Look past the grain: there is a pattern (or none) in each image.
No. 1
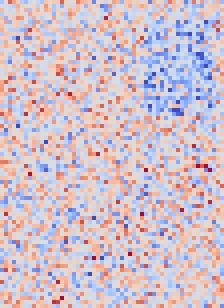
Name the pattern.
one block
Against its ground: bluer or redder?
bluer
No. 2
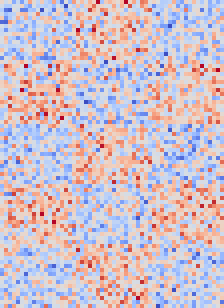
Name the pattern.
a checkerboard
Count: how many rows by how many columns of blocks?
5 by 3
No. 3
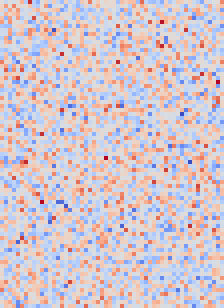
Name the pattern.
only noise
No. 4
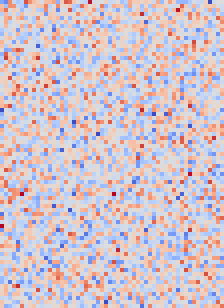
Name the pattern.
only noise
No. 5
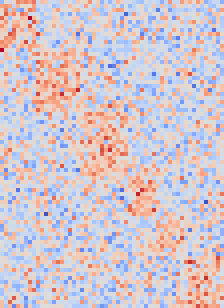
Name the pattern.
blocks along the diagonal
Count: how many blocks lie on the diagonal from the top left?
6
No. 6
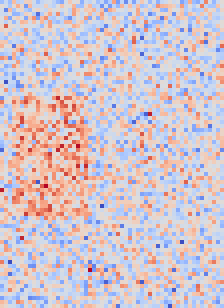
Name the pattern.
one block
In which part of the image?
middle left
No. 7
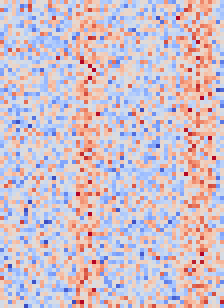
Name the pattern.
bands of columns
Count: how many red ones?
2
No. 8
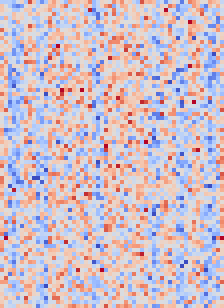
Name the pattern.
bands of columns
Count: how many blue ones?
6
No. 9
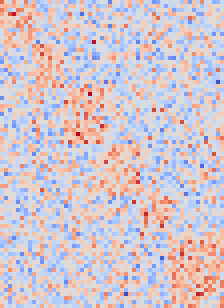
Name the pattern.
blocks along the diagonal
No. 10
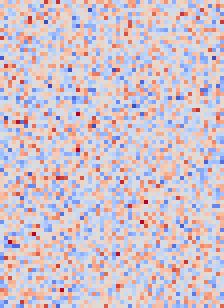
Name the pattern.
only noise
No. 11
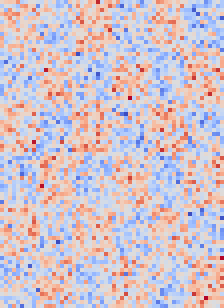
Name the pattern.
a checkerboard
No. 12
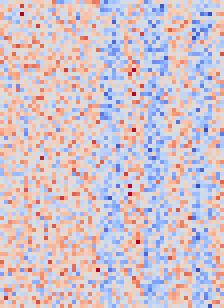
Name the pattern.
bands of columns
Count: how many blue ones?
3
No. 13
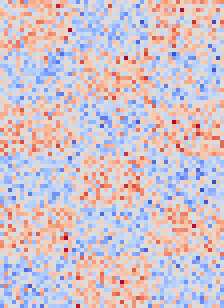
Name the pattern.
a checkerboard
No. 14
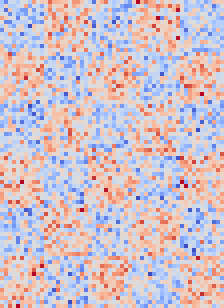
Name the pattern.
a checkerboard
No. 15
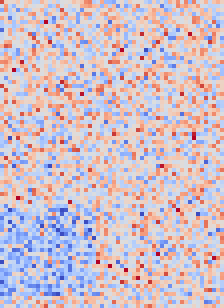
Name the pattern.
one block
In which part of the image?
bottom left
